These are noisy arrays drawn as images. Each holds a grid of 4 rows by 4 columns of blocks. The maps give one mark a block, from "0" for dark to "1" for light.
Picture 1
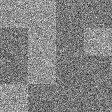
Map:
1100
0101
0100
1000
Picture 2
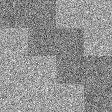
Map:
0011
1001
1100
1110
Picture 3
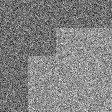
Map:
0000
0011
0111
0111
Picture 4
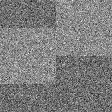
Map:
0011
1111
1100
0000
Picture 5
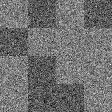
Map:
1010
0111
1011
1001
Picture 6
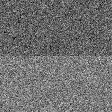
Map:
0000
0000
1111
1111
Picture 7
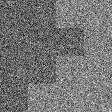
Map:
0011
0001
0011
0111
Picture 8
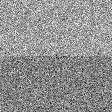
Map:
1111
1111
0000
0000
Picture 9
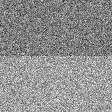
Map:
0000
0000
1111
1111
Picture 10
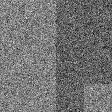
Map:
1100
1100
1100
1101
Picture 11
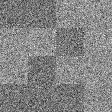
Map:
0011
1101
1011
0001
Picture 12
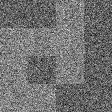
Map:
0010
1110
1010
1100
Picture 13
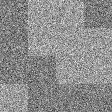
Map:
0110
0111
0011
1000
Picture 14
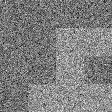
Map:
0000
0011
0010
0111
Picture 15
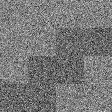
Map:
1111
1100
1001
0011
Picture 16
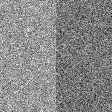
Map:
1100
1100
1100
1100
